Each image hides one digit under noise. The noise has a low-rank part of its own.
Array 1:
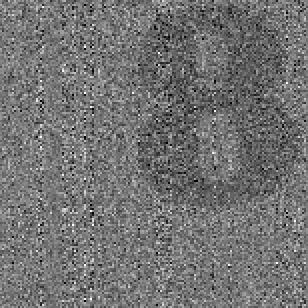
dark 8
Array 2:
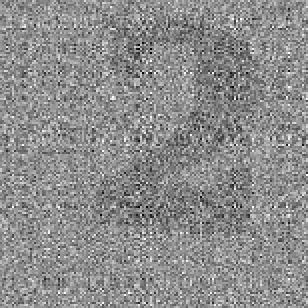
dark 2
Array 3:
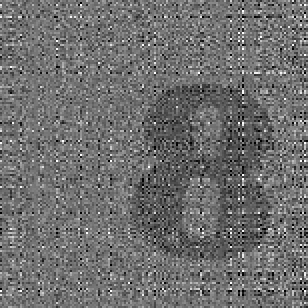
dark 8
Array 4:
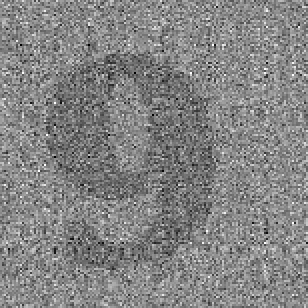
dark 9
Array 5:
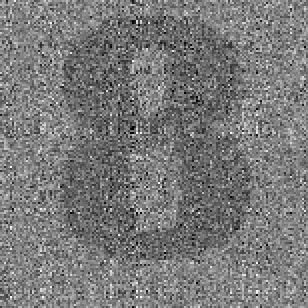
dark 8
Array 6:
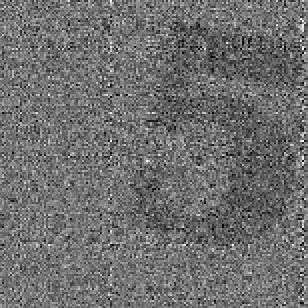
dark 5
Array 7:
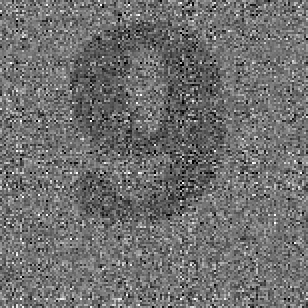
dark 9
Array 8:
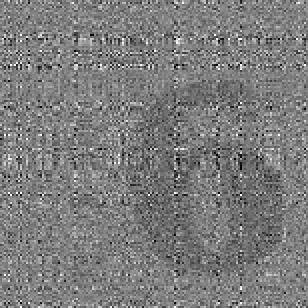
dark 6
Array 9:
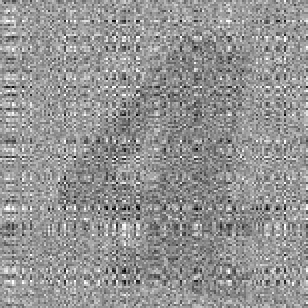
dark 4
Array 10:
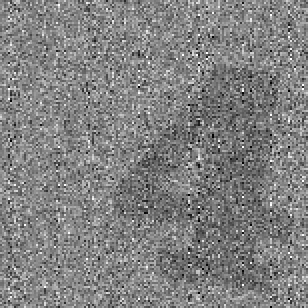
dark 4
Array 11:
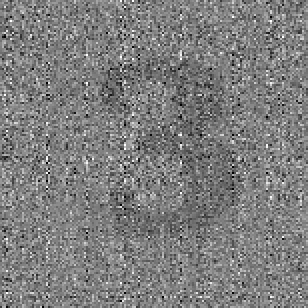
dark 3
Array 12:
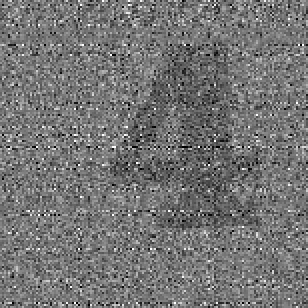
dark 4
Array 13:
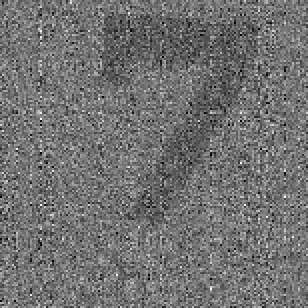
dark 7
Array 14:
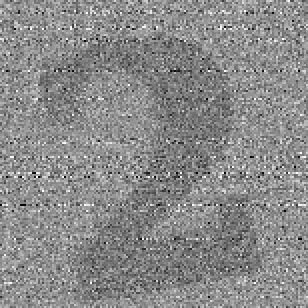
dark 2
